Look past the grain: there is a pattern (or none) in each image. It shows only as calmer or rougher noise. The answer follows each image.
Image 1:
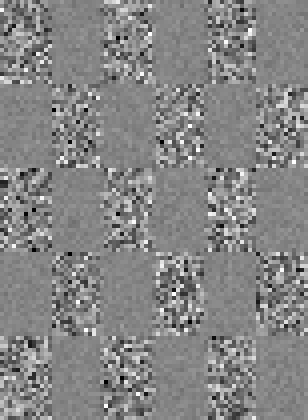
a checkerboard
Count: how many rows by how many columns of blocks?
5 by 6
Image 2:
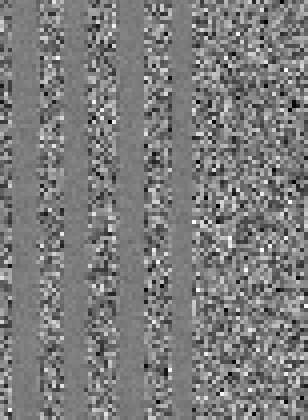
bands of columns
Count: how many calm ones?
4
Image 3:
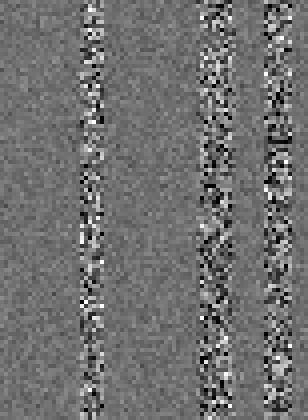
bands of columns
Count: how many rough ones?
3
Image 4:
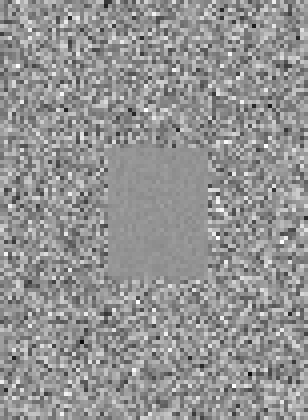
one block
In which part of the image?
centre
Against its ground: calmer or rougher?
calmer
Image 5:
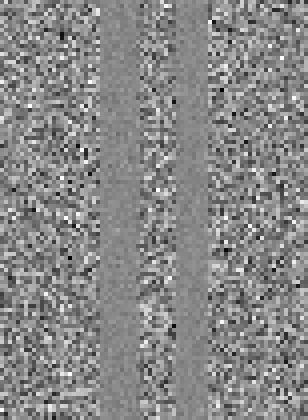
bands of columns
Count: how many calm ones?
2
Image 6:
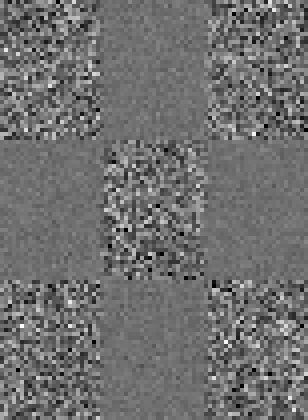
a checkerboard
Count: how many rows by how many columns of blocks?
3 by 3
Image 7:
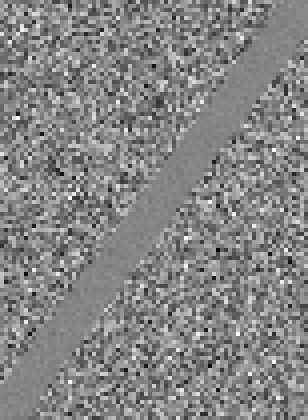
a diagonal band
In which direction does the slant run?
bottom left to top right
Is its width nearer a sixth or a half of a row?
a sixth
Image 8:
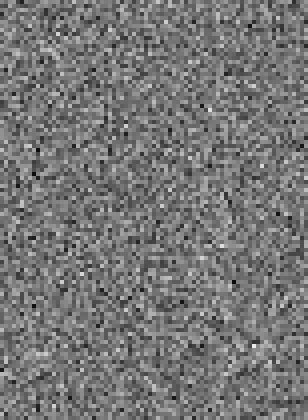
only noise
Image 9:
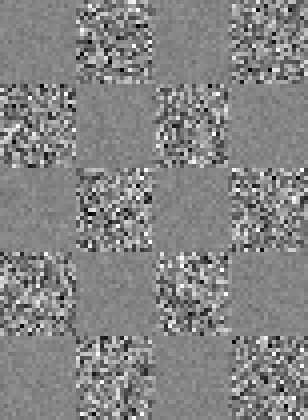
a checkerboard
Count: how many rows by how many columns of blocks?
5 by 4
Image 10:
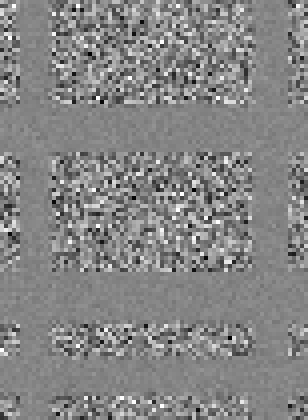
bands of rows crossing bands of columns
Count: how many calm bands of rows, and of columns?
3 and 2
